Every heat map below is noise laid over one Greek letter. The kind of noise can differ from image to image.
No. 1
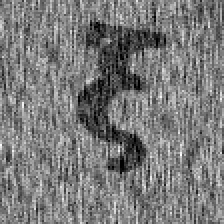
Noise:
streaked along the columns
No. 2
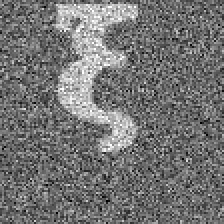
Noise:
low rank plus noise
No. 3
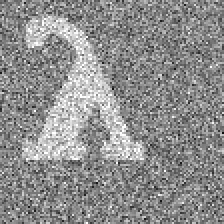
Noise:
independent entries
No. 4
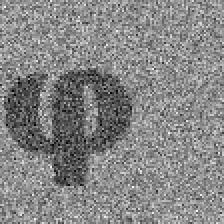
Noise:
independent entries
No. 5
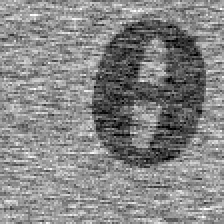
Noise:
streaked along the rows
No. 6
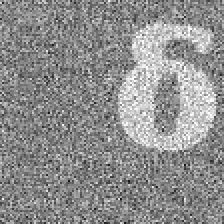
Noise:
low rank plus noise
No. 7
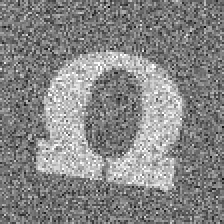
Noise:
low rank plus noise
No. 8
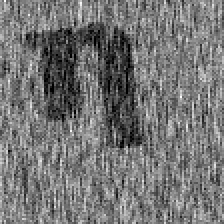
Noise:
streaked along the columns
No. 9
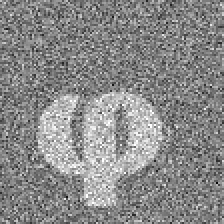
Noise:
low rank plus noise
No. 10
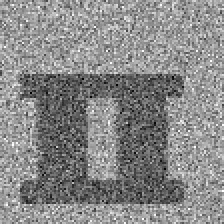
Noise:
independent entries
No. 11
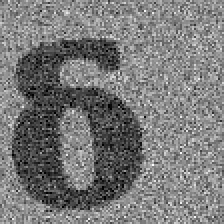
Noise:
low rank plus noise
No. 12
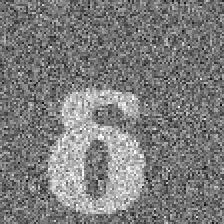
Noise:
low rank plus noise
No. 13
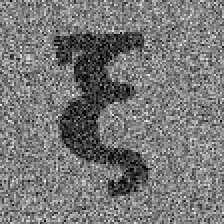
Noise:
low rank plus noise
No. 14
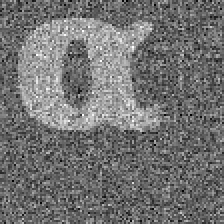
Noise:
low rank plus noise
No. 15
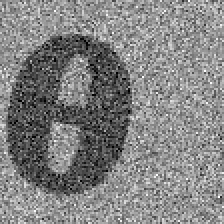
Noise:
independent entries
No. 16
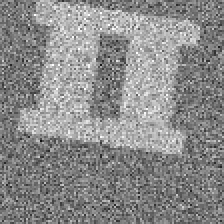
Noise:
low rank plus noise
